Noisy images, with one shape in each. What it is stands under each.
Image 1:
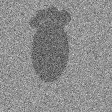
dark footprint
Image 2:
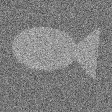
light fish
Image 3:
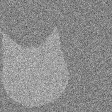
light cat's head
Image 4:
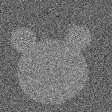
light bear's head
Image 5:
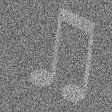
light pair of musical notes
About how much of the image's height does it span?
nearly all
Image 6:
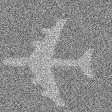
light airplane
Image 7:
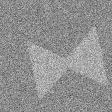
light bow tie
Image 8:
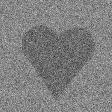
dark heart
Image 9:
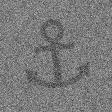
dark anchor
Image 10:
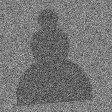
dark chess pawn
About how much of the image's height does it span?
nearly all
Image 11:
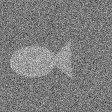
light fish
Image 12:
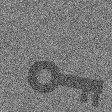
dark key
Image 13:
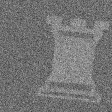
light chess rook
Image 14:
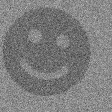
dark smiling face
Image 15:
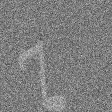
light musical note
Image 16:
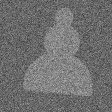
light chess pawn
